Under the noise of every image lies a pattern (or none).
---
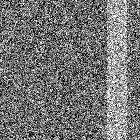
one band of columns
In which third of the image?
right
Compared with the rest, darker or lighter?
lighter
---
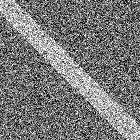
a diagonal band
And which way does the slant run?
top left to bottom right
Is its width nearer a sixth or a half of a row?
a sixth
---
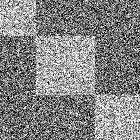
blocks along the diagonal
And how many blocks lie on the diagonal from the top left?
3
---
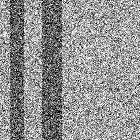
bands of columns
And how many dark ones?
2
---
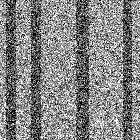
bands of columns
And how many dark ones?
4
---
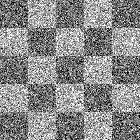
a checkerboard
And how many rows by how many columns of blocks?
5 by 5
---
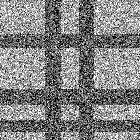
bands of rows crossing bands of columns
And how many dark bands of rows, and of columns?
3 and 2
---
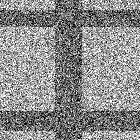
bands of rows crossing bands of columns
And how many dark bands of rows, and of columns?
2 and 1
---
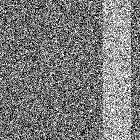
one band of columns
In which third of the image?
right
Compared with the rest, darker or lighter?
lighter
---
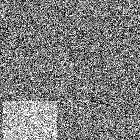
one block
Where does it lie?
bottom left
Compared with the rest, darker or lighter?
lighter
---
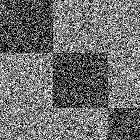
blocks along the diagonal
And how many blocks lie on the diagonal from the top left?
3
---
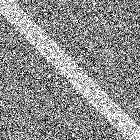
a diagonal band
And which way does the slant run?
top left to bottom right
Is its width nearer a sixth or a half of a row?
a sixth
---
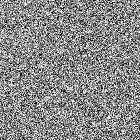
only noise
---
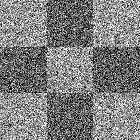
a checkerboard
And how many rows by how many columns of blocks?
3 by 3
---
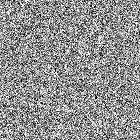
only noise
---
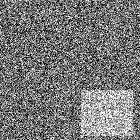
one block
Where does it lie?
bottom right
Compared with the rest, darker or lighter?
lighter
